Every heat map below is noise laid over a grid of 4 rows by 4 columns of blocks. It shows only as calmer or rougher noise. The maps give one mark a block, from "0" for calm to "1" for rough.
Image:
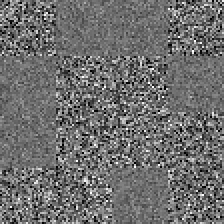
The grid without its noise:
1 0 0 1
0 1 1 0
0 1 1 1
1 1 0 1
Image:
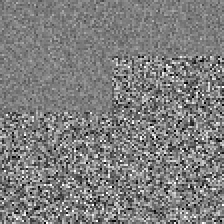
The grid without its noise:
0 0 0 0
0 0 1 1
1 1 1 1
1 1 1 1
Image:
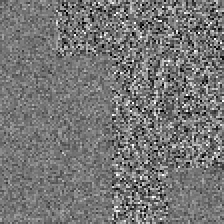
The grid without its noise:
0 1 1 1
0 0 1 1
0 0 1 1
0 0 1 0
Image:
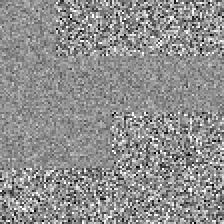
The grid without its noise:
0 1 1 1
0 0 0 0
0 0 1 1
1 1 1 1
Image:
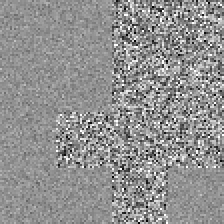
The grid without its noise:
0 0 1 1
0 0 1 1
0 1 1 1
0 0 1 0
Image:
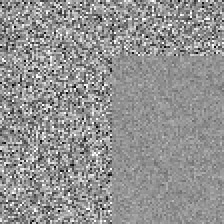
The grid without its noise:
1 1 1 1
1 1 0 0
1 1 0 0
1 1 0 0
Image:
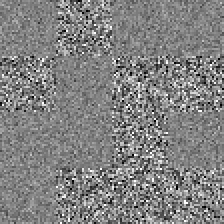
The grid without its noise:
0 1 0 0
1 0 1 1
0 0 1 0
0 1 1 1
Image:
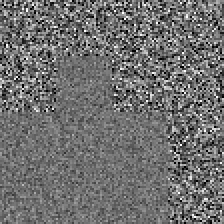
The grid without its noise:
1 1 1 1
1 0 1 1
0 0 0 1
0 0 0 1
